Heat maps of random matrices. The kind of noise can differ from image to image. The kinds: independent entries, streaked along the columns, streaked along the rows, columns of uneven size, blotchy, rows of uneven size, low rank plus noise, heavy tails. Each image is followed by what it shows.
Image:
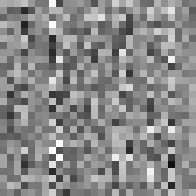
columns of uneven size
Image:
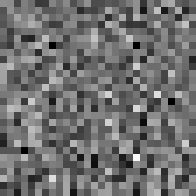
low rank plus noise
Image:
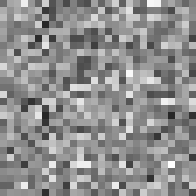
low rank plus noise
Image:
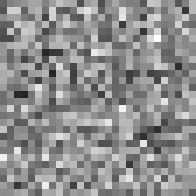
independent entries
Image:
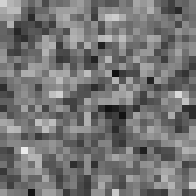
blotchy
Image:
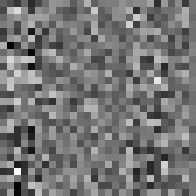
columns of uneven size
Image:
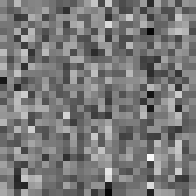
columns of uneven size
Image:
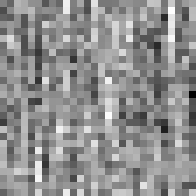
streaked along the columns
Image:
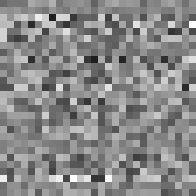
rows of uneven size
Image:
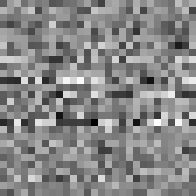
rows of uneven size
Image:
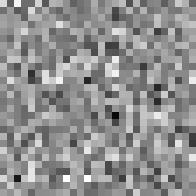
low rank plus noise
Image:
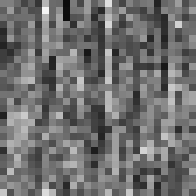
streaked along the columns
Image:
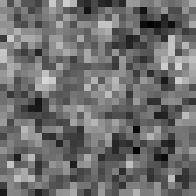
blotchy
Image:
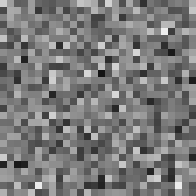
independent entries
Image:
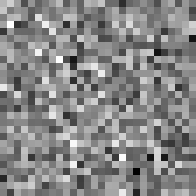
independent entries
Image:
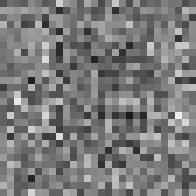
low rank plus noise
